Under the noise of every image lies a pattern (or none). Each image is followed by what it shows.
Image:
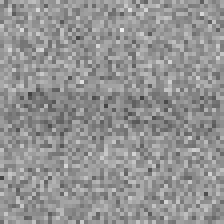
one band of rows
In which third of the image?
middle
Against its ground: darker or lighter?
darker
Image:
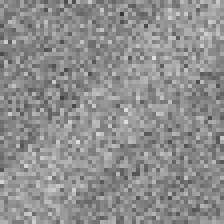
a diagonal band
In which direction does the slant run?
bottom left to top right
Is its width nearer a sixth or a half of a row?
a half
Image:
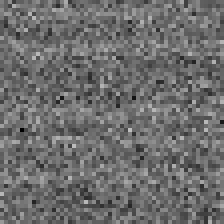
bands of rows
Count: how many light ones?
5
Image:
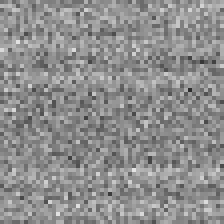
bands of rows
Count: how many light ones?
5
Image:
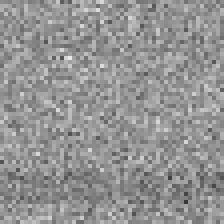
one band of rows
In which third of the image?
bottom
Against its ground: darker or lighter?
darker
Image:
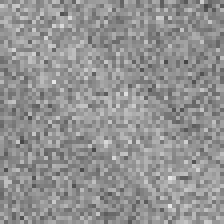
a diagonal band
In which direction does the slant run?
top left to bottom right
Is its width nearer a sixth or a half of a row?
a half
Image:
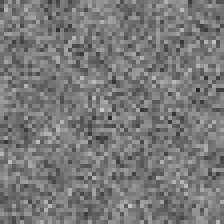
a checkerboard
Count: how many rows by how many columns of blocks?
6 by 6
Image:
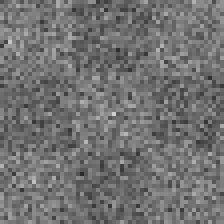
a checkerboard
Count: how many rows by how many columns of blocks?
3 by 3
